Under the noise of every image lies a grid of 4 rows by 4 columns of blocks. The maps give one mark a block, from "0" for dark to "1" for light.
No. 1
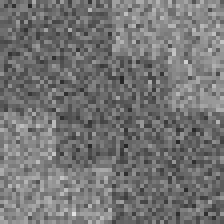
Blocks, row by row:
0011
0001
1000
1100
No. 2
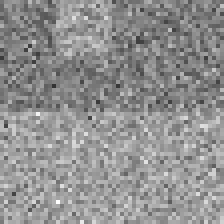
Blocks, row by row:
0100
0000
1111
1111
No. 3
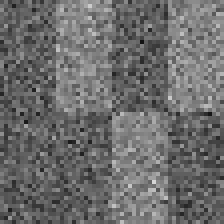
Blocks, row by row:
0101
0101
0010
0010
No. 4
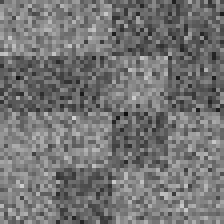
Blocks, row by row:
1100
0010
1101
1011
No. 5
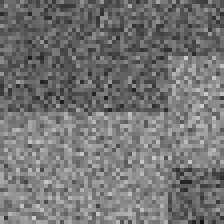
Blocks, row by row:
0000
0001
1111
1110
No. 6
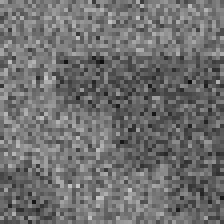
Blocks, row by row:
1111
1000
1100
0110
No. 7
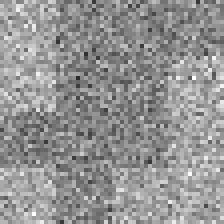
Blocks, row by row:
1000
1001
0001
1011
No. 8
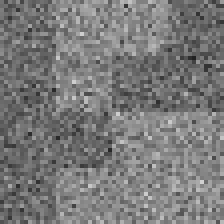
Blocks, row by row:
0110
0100
0011
0111
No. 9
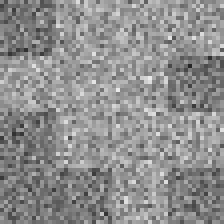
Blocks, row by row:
0111
1110
0111
0010
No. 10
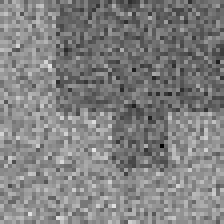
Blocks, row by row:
1000
1000
1101
1111
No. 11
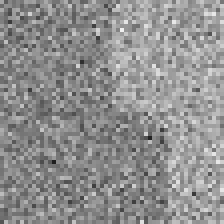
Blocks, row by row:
0011
0011
0001
0001
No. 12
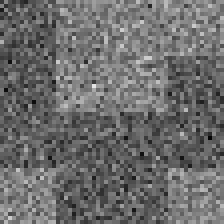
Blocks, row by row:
0111
0110
0000
1001
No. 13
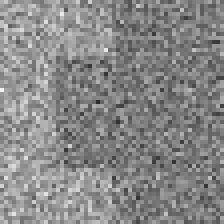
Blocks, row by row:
1100
1000
1000
1100
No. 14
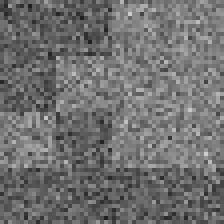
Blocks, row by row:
0011
0111
1011
0000
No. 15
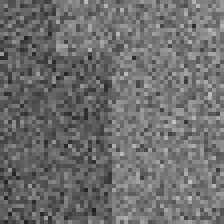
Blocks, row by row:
0111
0011
0011
0011
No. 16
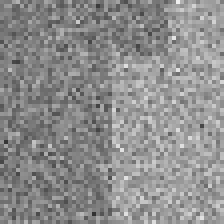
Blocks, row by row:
0001
0011
0011
0011
